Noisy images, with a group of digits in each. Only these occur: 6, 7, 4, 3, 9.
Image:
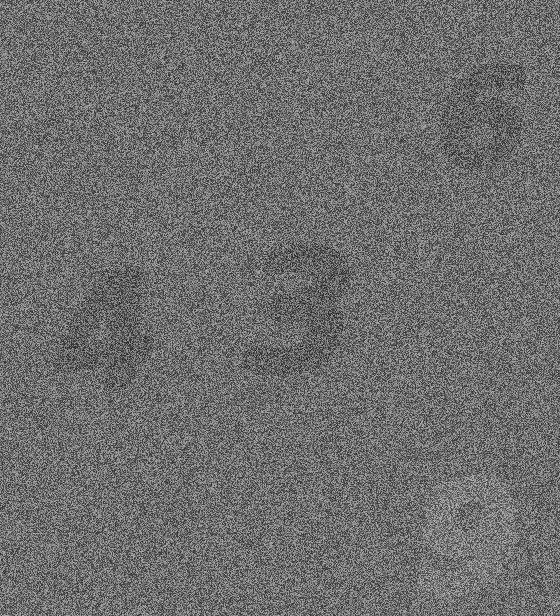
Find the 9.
bottom right
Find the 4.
middle left
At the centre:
3
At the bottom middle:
nothing
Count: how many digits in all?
4
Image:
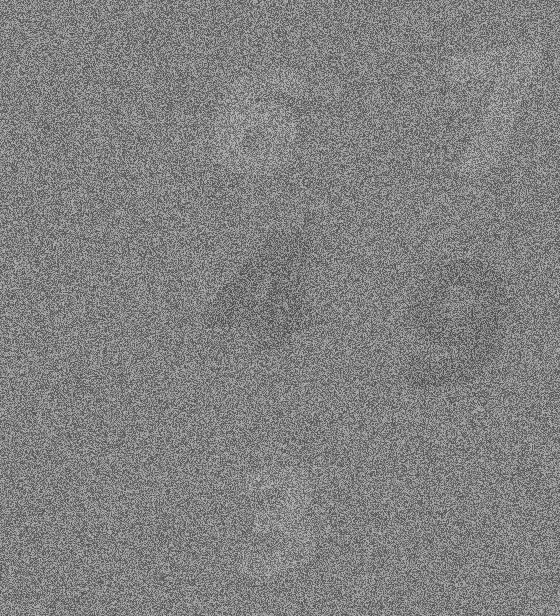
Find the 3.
bottom middle
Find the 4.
centre
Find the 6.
top middle
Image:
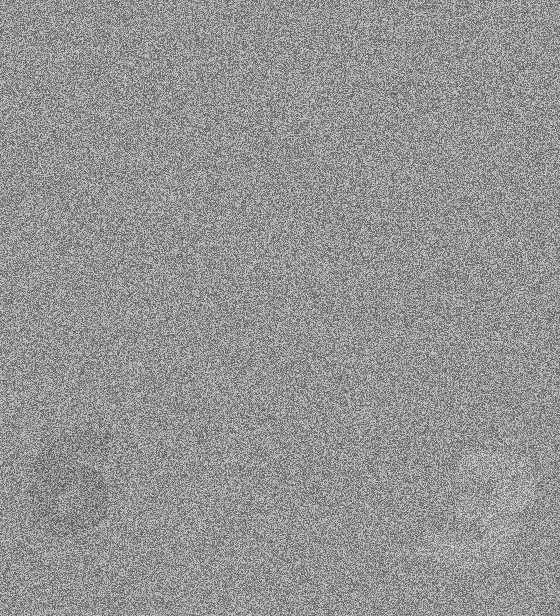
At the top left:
nothing
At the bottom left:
6
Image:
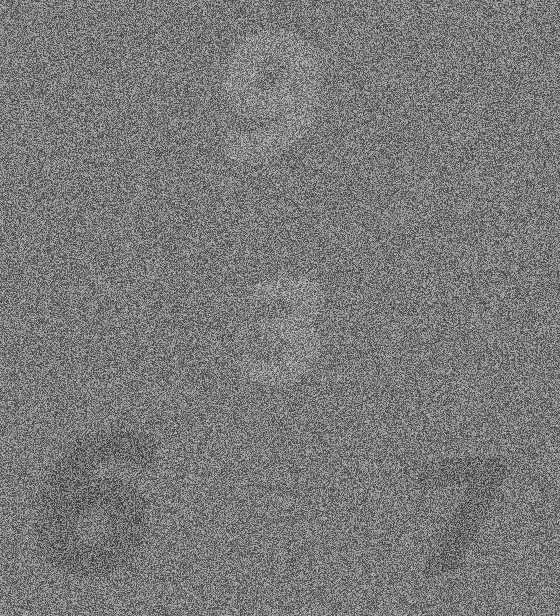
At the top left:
nothing
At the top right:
nothing
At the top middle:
9
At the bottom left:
6
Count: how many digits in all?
4
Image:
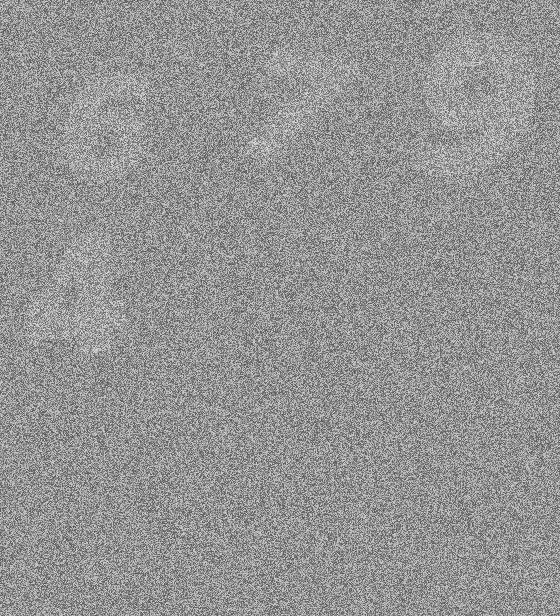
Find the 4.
middle left
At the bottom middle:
nothing
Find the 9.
top right
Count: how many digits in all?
4
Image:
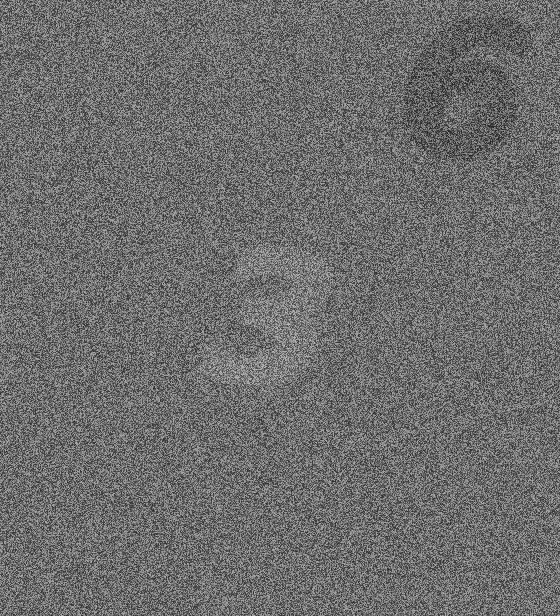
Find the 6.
top right
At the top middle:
nothing
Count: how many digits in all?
2
